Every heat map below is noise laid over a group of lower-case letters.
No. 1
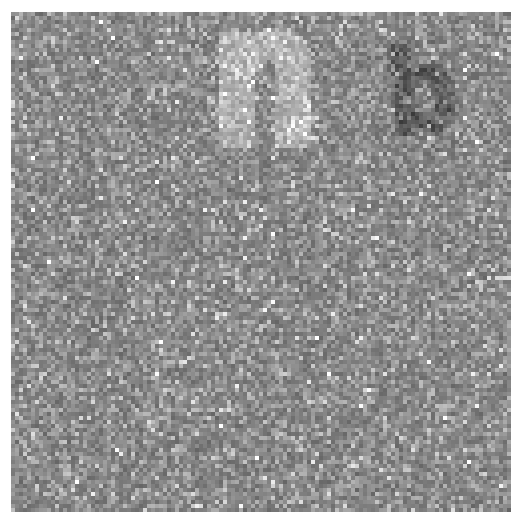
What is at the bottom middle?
nothing
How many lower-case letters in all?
2
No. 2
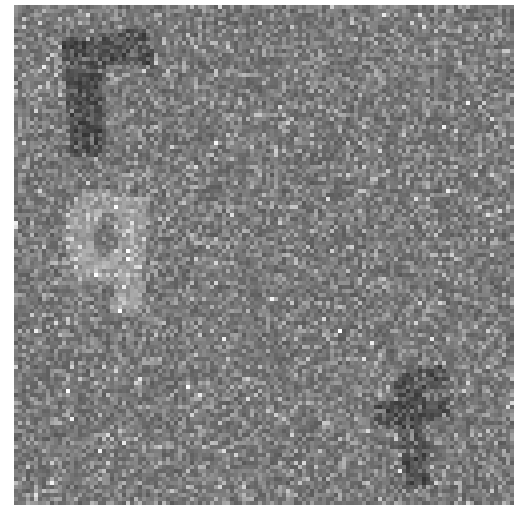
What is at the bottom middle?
nothing
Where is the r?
top left
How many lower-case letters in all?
3
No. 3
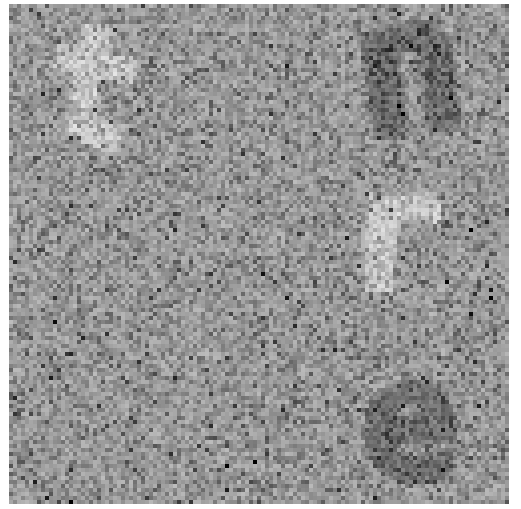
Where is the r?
middle right
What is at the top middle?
nothing
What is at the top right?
n
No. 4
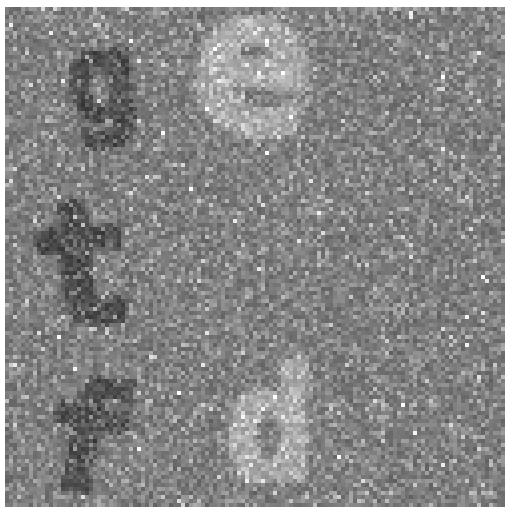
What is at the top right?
nothing
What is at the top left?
g
